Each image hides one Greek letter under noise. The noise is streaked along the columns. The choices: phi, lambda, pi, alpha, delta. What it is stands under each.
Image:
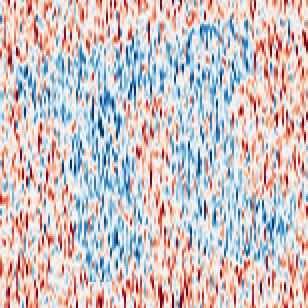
pi
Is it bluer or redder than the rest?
bluer
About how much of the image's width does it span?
nearly all
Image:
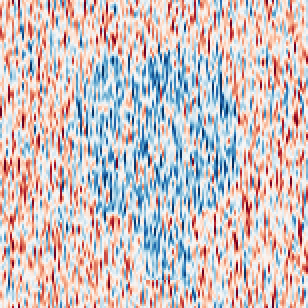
phi
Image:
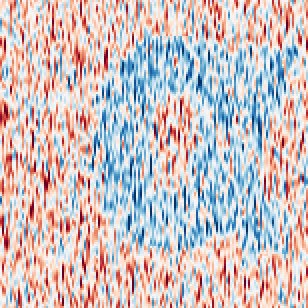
alpha
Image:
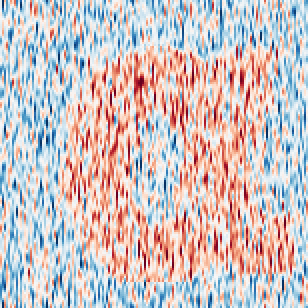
alpha
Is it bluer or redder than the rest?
redder
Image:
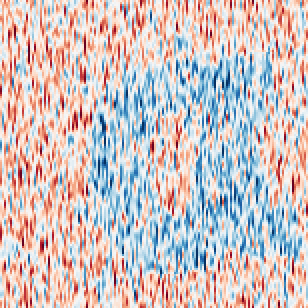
alpha
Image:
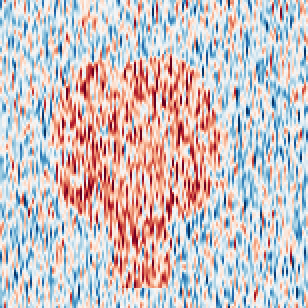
phi
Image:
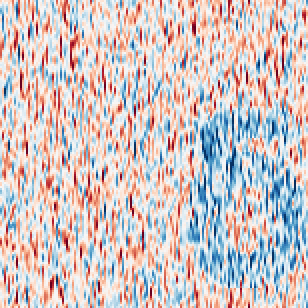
delta
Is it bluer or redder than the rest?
bluer
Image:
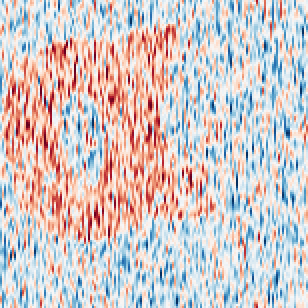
alpha
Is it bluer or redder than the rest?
redder
